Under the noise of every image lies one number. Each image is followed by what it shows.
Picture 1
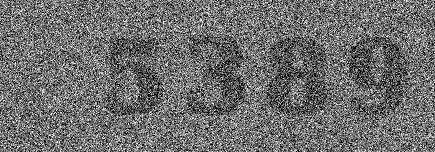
5389
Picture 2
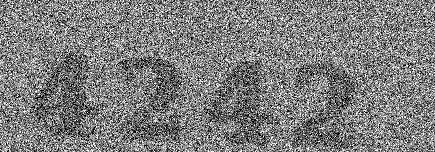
4242
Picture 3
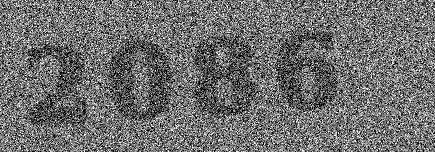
2086
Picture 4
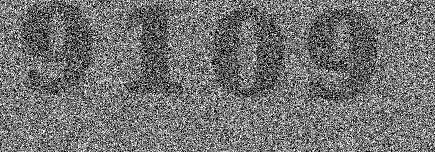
9109
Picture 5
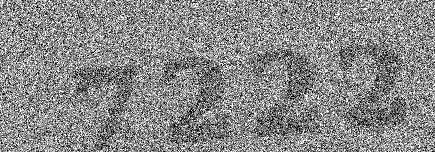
7222
